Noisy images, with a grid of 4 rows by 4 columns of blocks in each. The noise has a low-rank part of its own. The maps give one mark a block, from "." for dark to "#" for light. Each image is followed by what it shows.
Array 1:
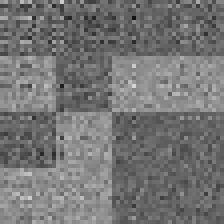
. . . .
# . # #
. # . .
# # . .
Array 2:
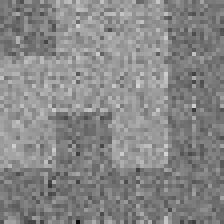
. # # .
# # # .
# . # .
. . . .
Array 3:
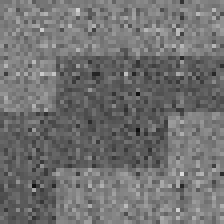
# # # #
# . . .
. . . #
. # # #
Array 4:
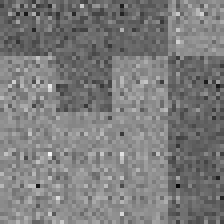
. . . #
# . # .
# # # .
# # # .
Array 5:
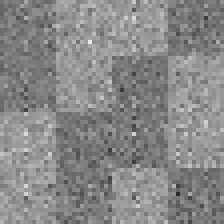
. # # .
. # . #
# . . #
# . # .
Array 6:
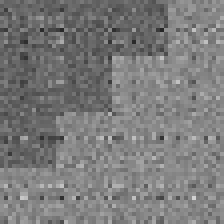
. . . #
. . # #
. # # #
# # # #
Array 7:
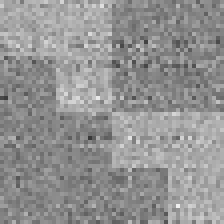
# # . .
. # . .
. . # #
. . . #
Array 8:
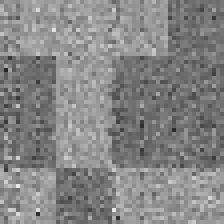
# # # .
. # . .
. # . .
# . # #
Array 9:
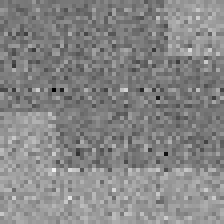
. . . #
. . . .
# . . .
# # # #
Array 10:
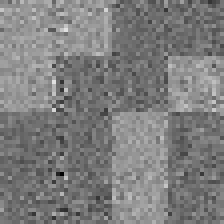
# # . .
# . . #
. . # .
. . # .
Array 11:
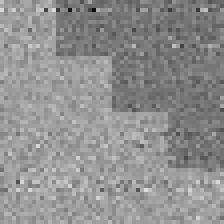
# . . .
# # . .
# # # .
# # # #
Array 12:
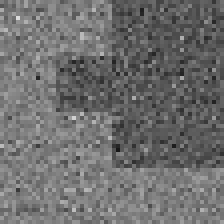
# # . .
# . . .
# # . .
# # # #
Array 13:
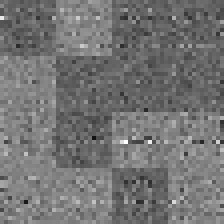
. # . .
# . . .
# . # #
# # . #
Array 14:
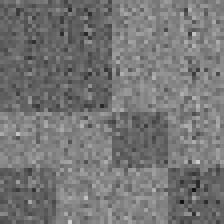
. . # #
. . # #
# # . #
. # # .
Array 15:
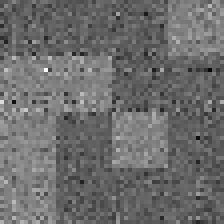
. . . #
# # . .
# . # .
# . . .
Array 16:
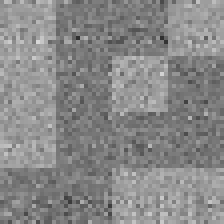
# . . #
# . # .
# . . .
. . # #
